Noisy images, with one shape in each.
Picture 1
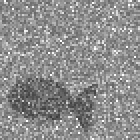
fish
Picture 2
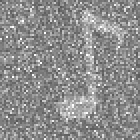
musical note
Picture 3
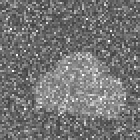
cloud
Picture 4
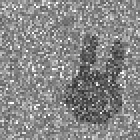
rabbit's head
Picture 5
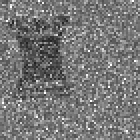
chess rook
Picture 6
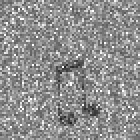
pair of musical notes
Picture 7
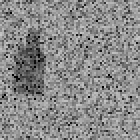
bottle
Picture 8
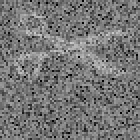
pair of scissors
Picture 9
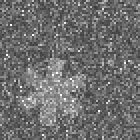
asterisk
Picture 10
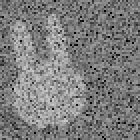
rabbit's head
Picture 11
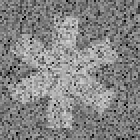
asterisk
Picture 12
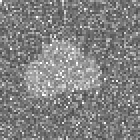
cloud
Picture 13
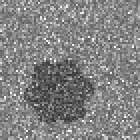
flower
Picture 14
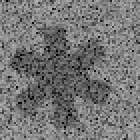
asterisk
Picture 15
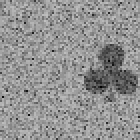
club
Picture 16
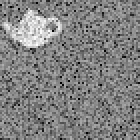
teapot
